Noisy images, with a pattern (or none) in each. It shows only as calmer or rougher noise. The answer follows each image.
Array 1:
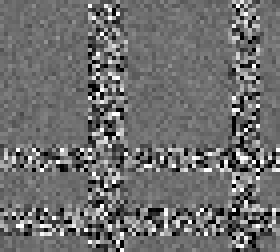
bands of rows crossing bands of columns
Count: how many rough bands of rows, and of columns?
2 and 2
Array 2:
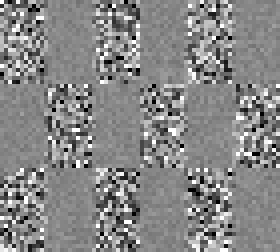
a checkerboard
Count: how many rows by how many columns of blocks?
3 by 6
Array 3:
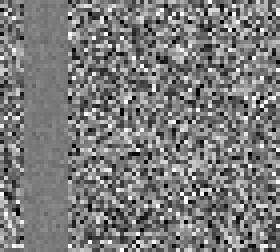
one band of columns
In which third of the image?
left
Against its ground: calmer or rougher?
calmer
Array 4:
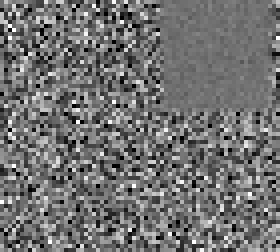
one block
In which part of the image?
top right
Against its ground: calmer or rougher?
calmer
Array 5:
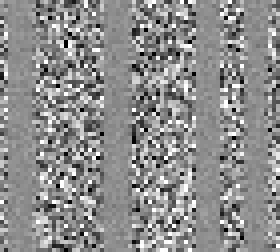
bands of columns
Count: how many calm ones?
4
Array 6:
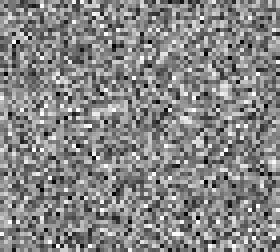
only noise
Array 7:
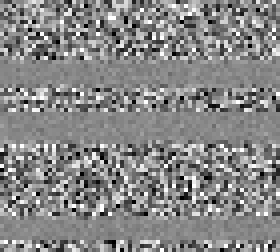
bands of rows
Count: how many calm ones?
3
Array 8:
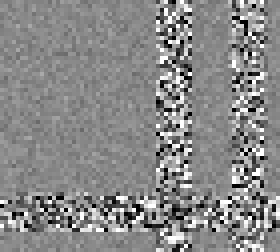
bands of rows crossing bands of columns
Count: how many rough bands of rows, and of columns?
1 and 2
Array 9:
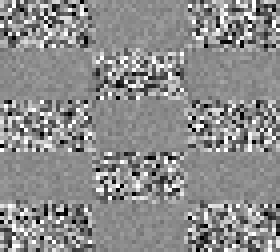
a checkerboard
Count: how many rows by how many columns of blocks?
5 by 3
